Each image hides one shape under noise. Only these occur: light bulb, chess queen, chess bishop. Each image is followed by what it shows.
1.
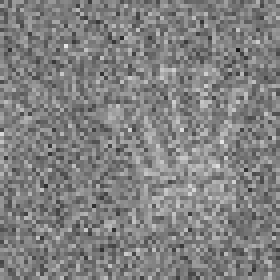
light chess queen
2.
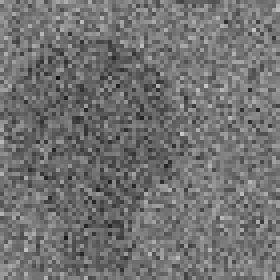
dark light bulb
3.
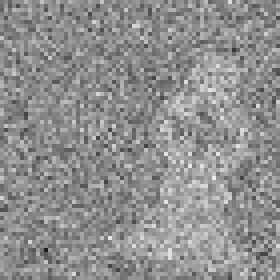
light chess bishop
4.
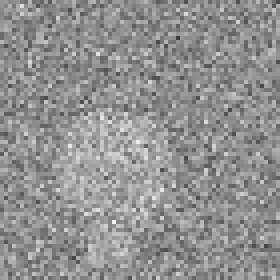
light light bulb
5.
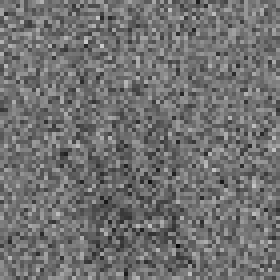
dark chess queen
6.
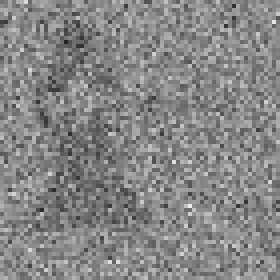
dark chess bishop
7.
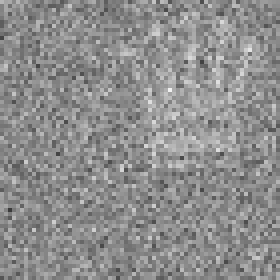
light chess queen
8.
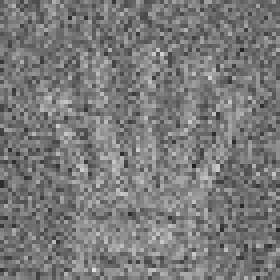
light chess queen
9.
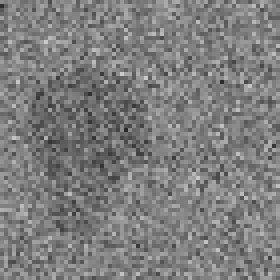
dark light bulb
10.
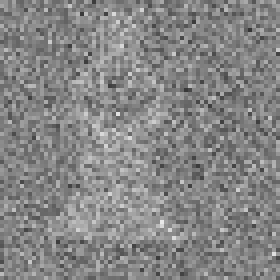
light chess bishop
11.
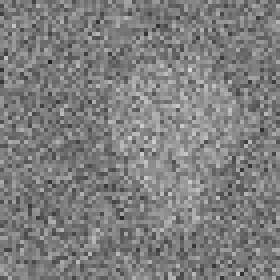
light light bulb
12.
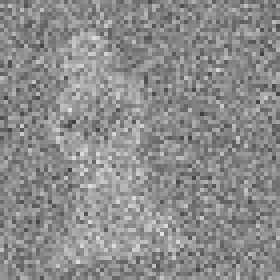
light chess bishop
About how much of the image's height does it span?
nearly all
